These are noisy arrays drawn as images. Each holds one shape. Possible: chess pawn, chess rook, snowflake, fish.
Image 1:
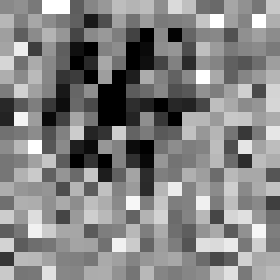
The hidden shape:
snowflake
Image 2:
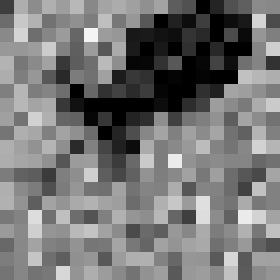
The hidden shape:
fish
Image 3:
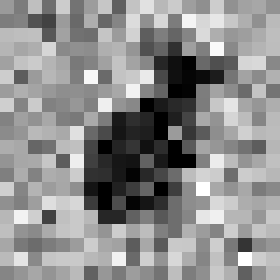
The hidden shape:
fish
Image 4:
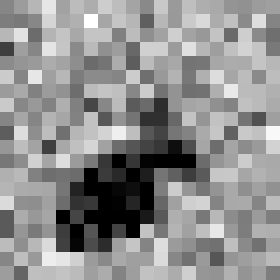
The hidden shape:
fish
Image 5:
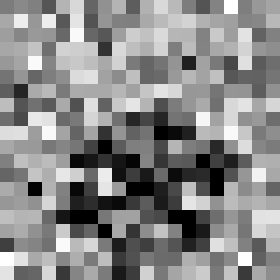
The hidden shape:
snowflake
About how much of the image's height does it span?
two thirds
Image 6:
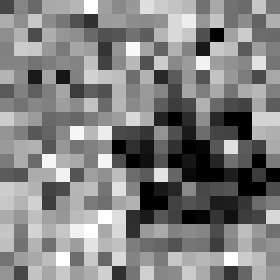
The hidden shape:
snowflake
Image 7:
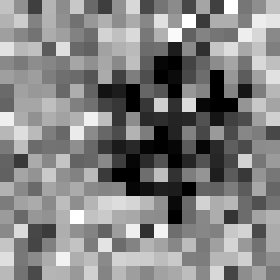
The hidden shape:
snowflake
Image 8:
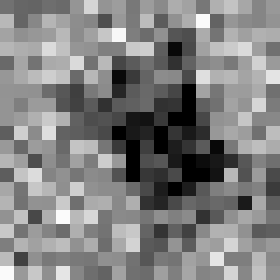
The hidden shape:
chess rook
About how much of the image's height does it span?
nearly all
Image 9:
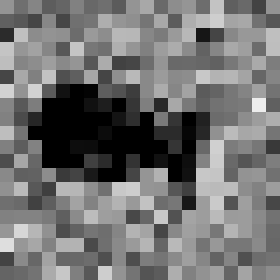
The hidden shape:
fish
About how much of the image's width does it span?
two thirds
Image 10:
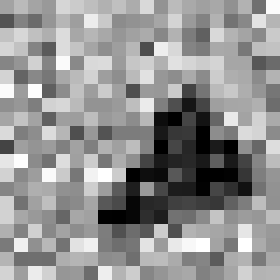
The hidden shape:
chess pawn
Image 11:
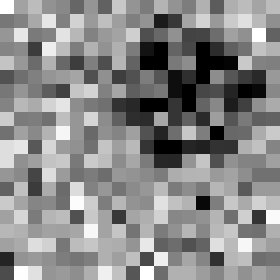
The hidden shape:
snowflake
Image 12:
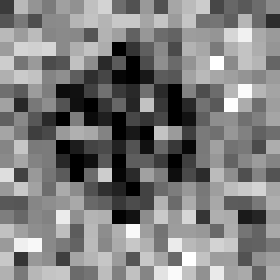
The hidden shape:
snowflake
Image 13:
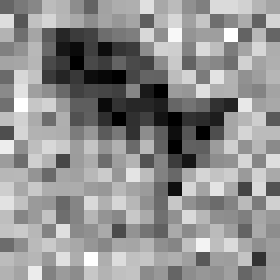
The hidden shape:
fish
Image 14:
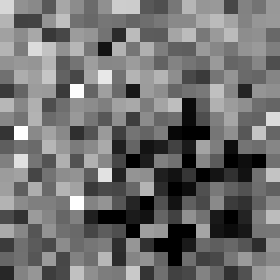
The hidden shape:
snowflake
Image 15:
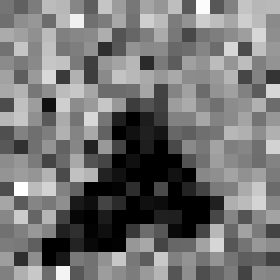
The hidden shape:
chess pawn
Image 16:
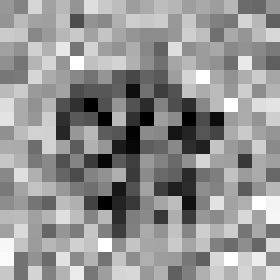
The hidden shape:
snowflake
